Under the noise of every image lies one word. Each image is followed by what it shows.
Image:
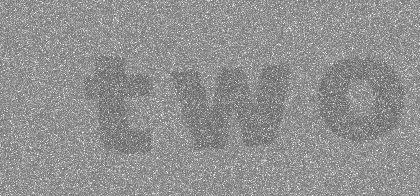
two
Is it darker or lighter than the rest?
darker
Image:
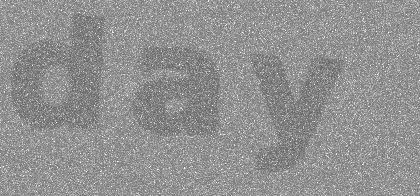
day
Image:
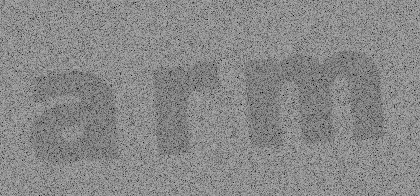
arm
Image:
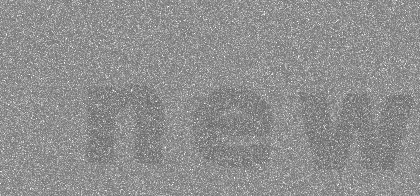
new
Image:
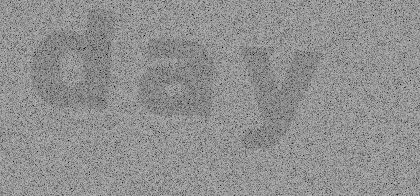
day
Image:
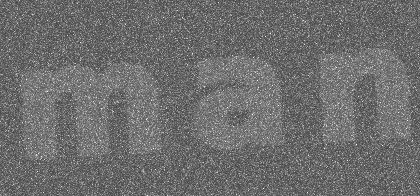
man
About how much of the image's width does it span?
nearly all
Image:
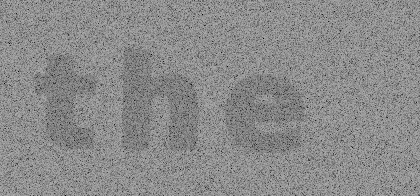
the
